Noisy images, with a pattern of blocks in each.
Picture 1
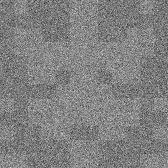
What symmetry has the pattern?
left and right mirror each other
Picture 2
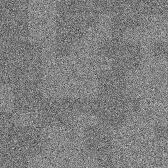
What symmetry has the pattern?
no symmetry
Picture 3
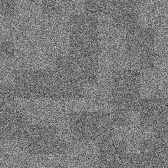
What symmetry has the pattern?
mirrored about the diagonal from the top left
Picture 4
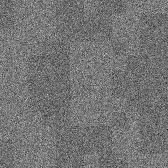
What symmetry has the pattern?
top and bottom mirror each other
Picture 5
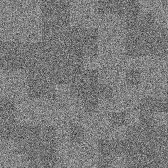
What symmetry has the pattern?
mirrored about the diagonal from the top left
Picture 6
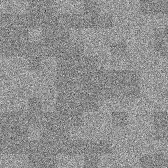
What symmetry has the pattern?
top and bottom mirror each other
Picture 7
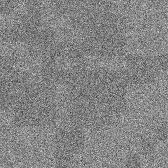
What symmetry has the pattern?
mirrored about the diagonal from the top left
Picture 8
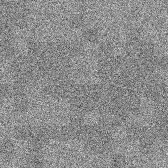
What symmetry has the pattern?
no symmetry
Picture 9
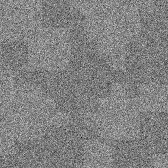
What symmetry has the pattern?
mirrored about the diagonal from the top left
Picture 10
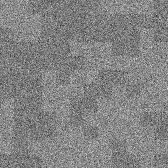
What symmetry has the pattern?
mirrored about the diagonal from the top left
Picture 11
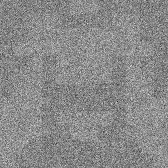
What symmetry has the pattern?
left and right mirror each other
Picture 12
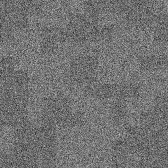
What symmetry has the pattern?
no symmetry
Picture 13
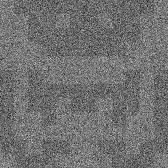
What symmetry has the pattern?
left and right mirror each other
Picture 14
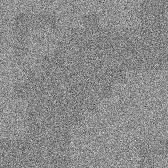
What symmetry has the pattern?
mirrored about the diagonal from the top left
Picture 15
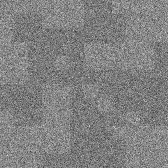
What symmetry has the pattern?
mirrored about the diagonal from the top left
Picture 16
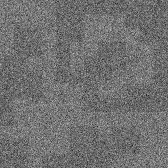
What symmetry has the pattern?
mirrored about the diagonal from the bottom left
